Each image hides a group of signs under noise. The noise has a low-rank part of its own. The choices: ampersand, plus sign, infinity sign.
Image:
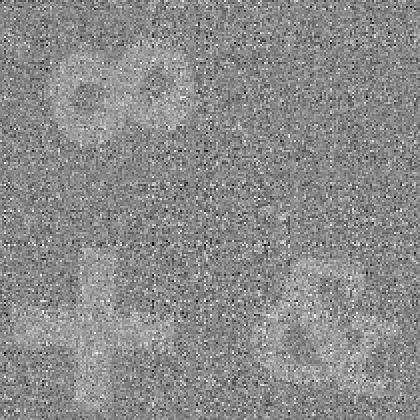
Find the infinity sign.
top left
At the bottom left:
plus sign
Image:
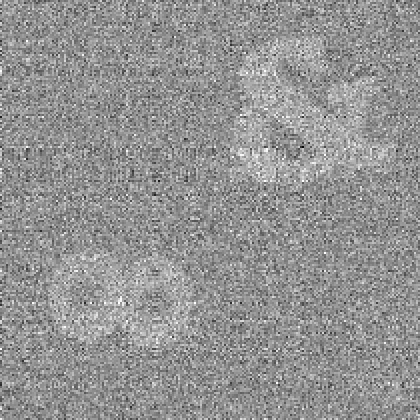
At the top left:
nothing
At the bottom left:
infinity sign
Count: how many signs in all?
2
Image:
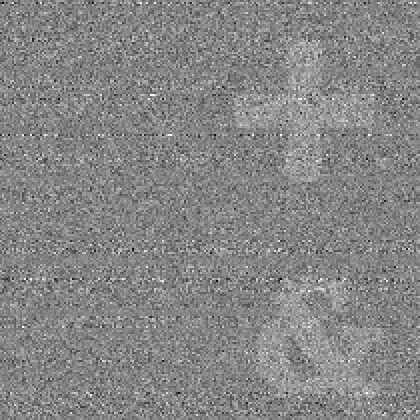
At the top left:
nothing
